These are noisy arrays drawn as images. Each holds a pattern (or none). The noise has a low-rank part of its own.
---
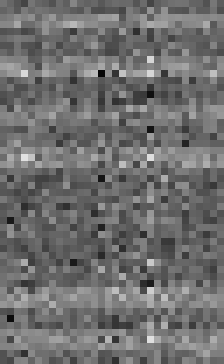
bands of rows
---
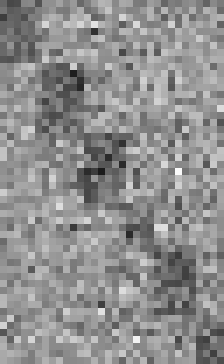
blocks along the diagonal
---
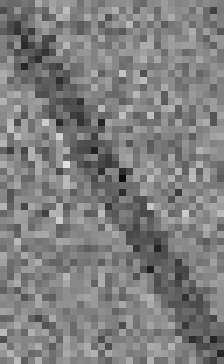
a diagonal band
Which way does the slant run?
top left to bottom right
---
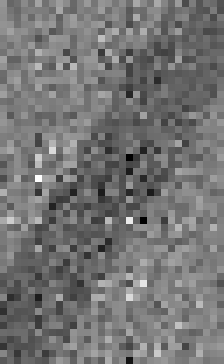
a diagonal band
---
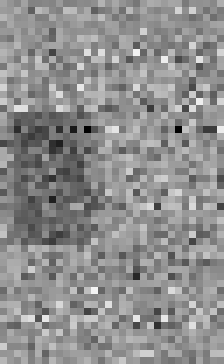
one block
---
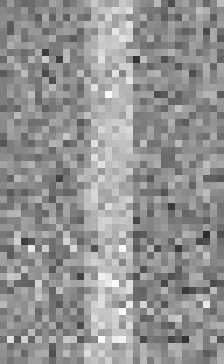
one band of columns
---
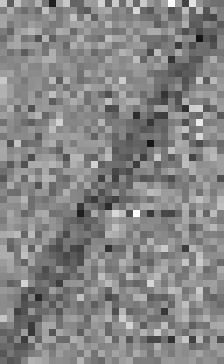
a diagonal band
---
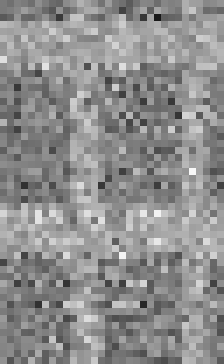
bands of rows crossing bands of columns
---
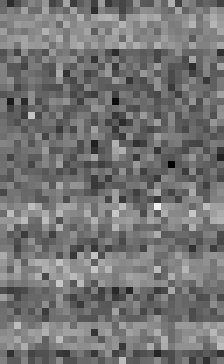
bands of rows
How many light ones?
4
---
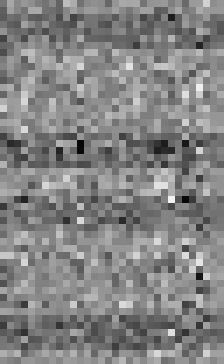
bands of rows
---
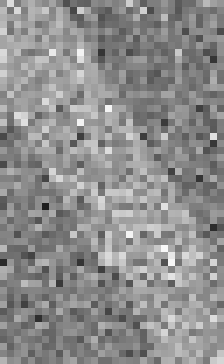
a diagonal band
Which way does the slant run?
top left to bottom right
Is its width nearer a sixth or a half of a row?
a half
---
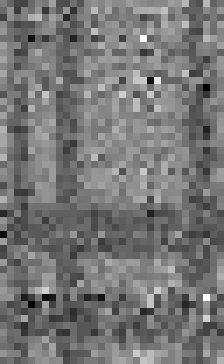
bands of rows crossing bands of columns
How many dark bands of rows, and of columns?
2 and 3
